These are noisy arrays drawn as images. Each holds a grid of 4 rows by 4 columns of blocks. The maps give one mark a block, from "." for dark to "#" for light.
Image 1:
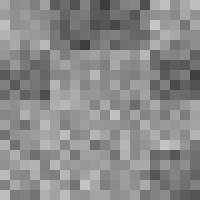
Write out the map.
# . . #
. # # .
# # # #
# # # .
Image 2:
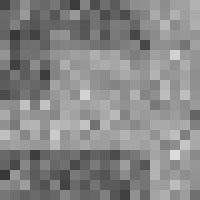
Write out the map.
. . . #
. # # #
# # # #
. . . #
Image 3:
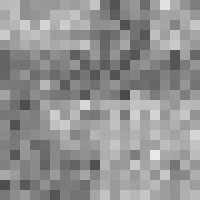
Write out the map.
# # . #
. . . .
. # # #
. . # #
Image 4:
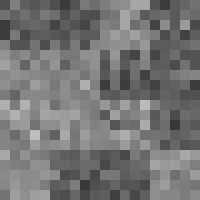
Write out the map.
. . # .
# # . .
# # # .
# . . #
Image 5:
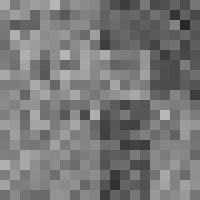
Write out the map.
# # . .
# # # .
# # . #
# # . #
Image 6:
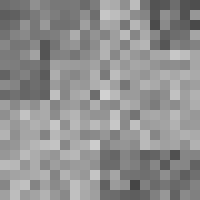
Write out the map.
. . # .
. # # #
# # # #
# # . .
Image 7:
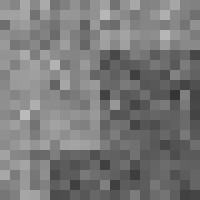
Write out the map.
# # # #
# # . .
# # . .
# . . .
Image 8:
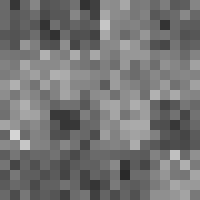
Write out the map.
. . # .
# # # #
# . # .
. . . #
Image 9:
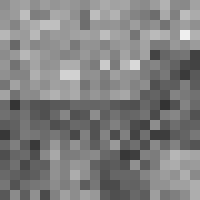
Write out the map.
# # # #
# # # .
. . . .
. # . #
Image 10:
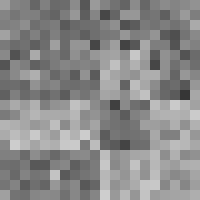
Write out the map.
. . . .
. . # .
# # . #
. . # #
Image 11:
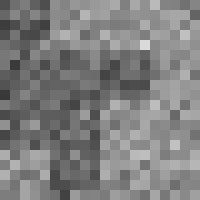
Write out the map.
. # # #
. . . #
. . # #
# . # #
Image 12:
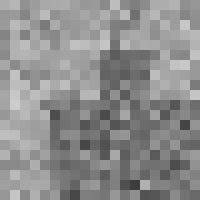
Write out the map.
# # # #
# # . #
# . . .
# . . .
